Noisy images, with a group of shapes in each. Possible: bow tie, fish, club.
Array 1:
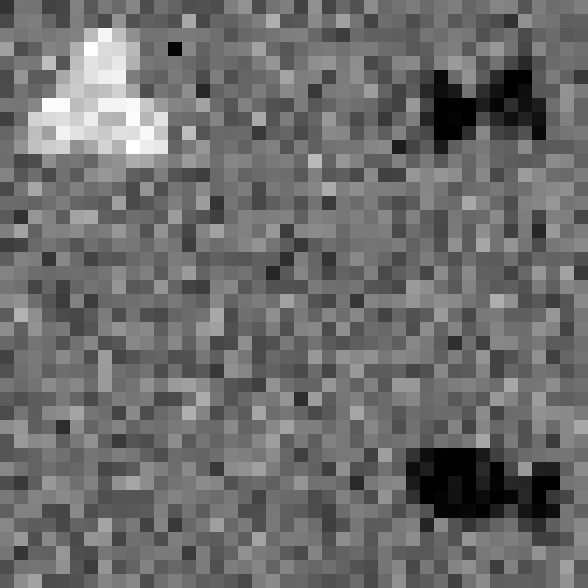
top left: light club; top right: dark bow tie; bottom right: dark fish
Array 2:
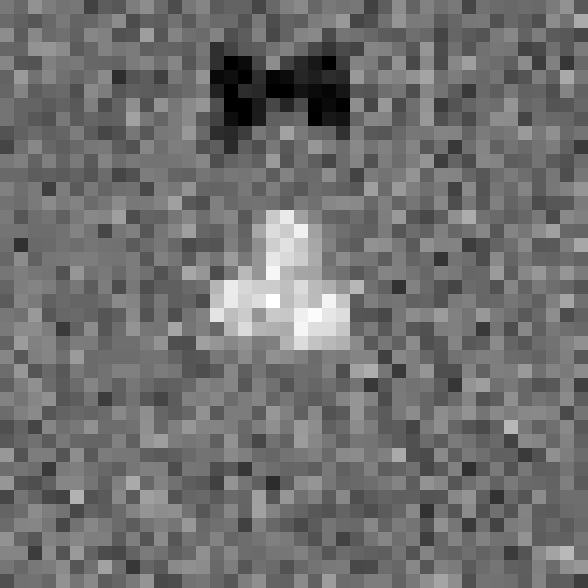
top middle: dark bow tie; centre: light club
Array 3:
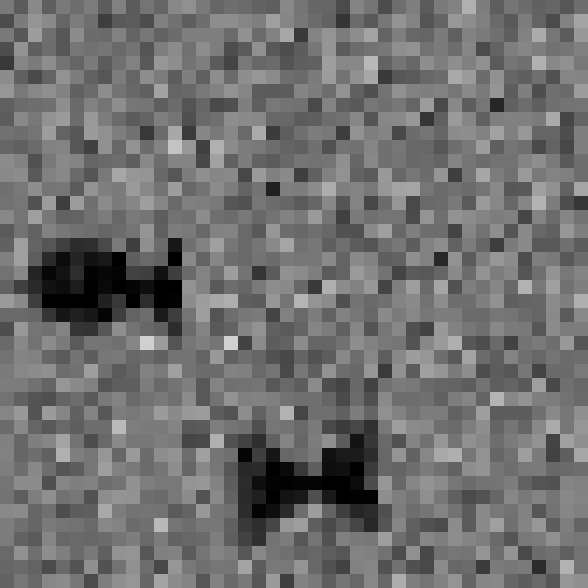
middle left: dark fish; bottom middle: dark bow tie
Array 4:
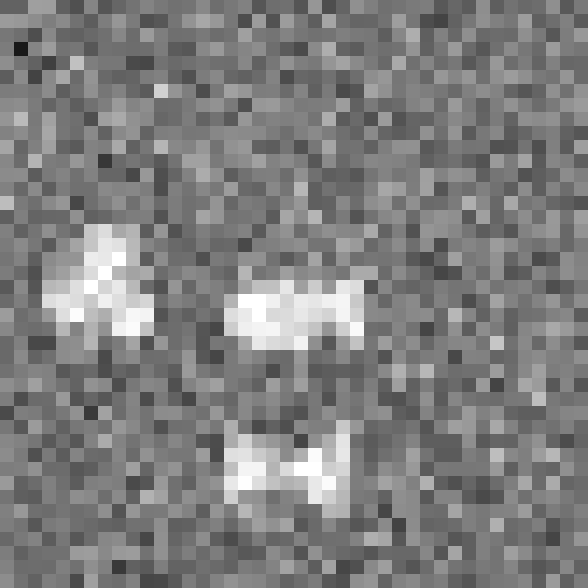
middle left: light club; centre: light fish; bottom middle: light bow tie
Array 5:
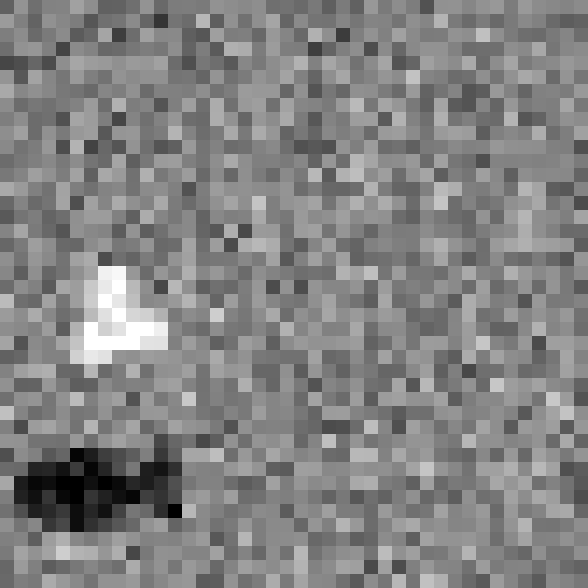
middle left: light club; bottom left: dark fish
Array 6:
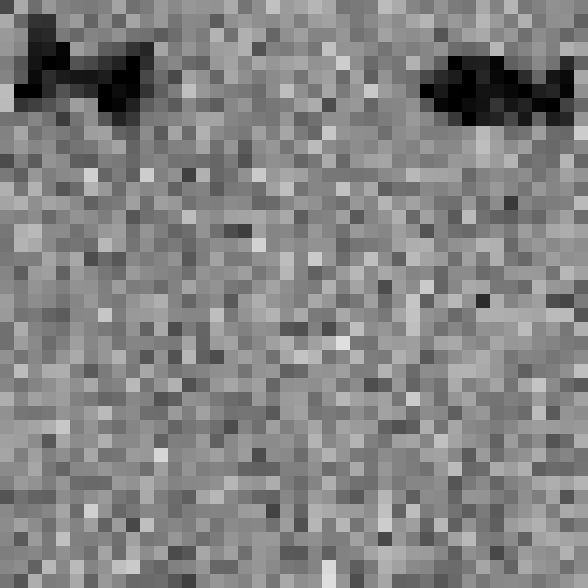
top left: dark bow tie; top right: dark fish
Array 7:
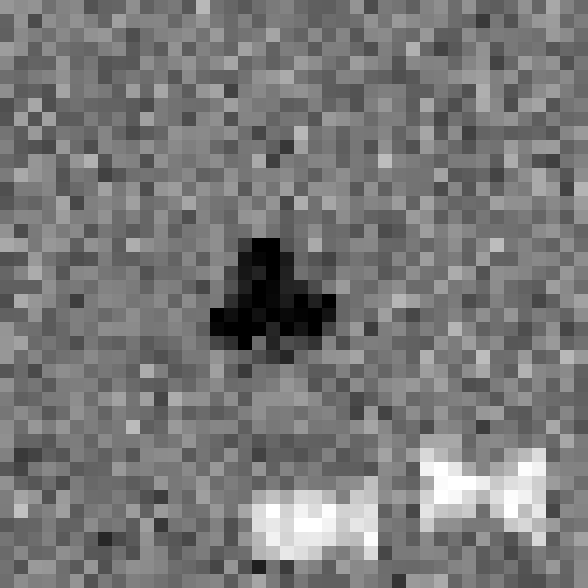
centre: dark club; bottom middle: light fish; bottom right: light bow tie
